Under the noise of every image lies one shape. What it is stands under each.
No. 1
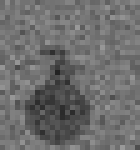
pear
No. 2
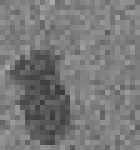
footprint
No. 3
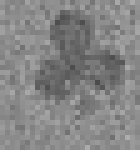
club
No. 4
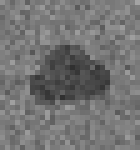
cloud
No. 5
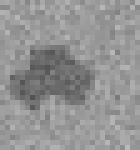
car
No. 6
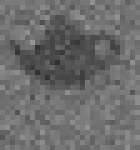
teapot
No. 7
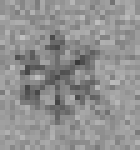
snowflake
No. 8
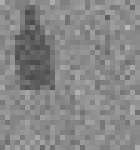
bottle
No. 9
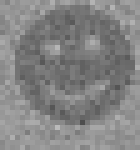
smiling face
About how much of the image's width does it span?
nearly all
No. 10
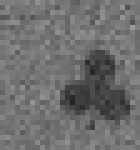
club
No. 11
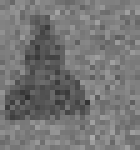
chess pawn
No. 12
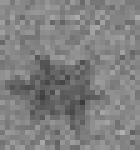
turtle
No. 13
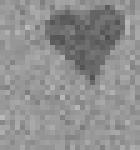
heart
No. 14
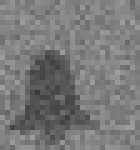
bell
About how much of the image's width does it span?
two thirds
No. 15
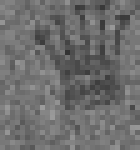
chess queen
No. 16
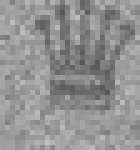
chess queen
